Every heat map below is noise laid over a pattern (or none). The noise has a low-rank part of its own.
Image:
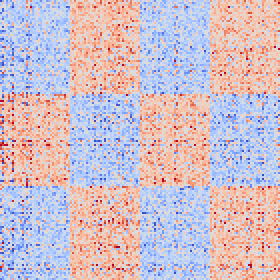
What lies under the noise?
a checkerboard
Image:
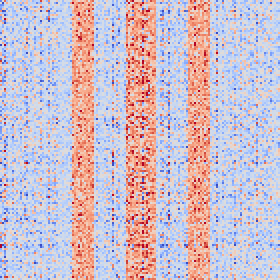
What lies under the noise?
bands of columns
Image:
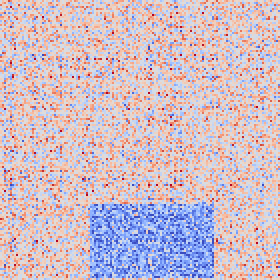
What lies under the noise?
one block
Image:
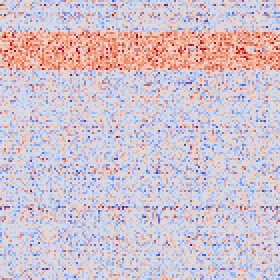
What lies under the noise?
one band of rows
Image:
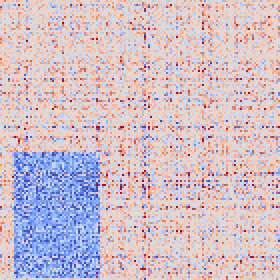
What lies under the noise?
one block
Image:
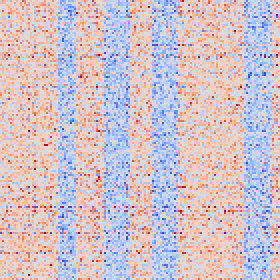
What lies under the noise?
bands of columns
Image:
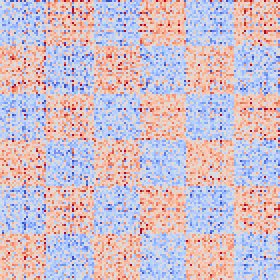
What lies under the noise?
a checkerboard
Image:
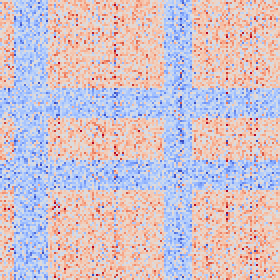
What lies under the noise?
bands of rows crossing bands of columns
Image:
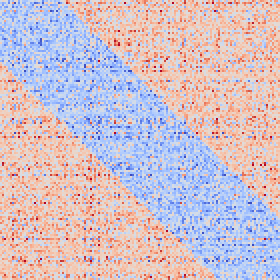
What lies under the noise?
a diagonal band
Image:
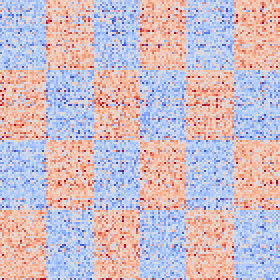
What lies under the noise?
a checkerboard
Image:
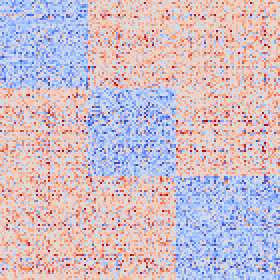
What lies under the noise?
blocks along the diagonal
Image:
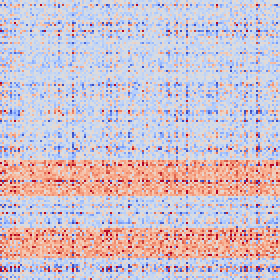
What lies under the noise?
bands of rows
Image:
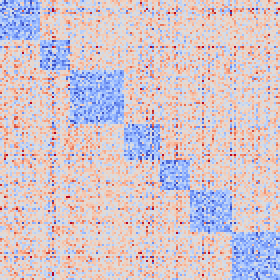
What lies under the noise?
blocks along the diagonal
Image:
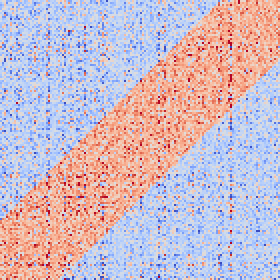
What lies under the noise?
a diagonal band
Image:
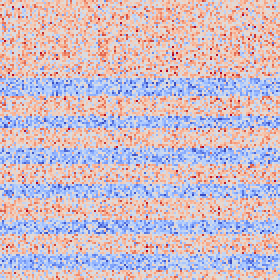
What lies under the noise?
bands of rows
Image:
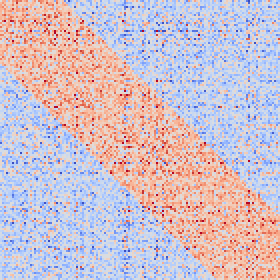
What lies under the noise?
a diagonal band
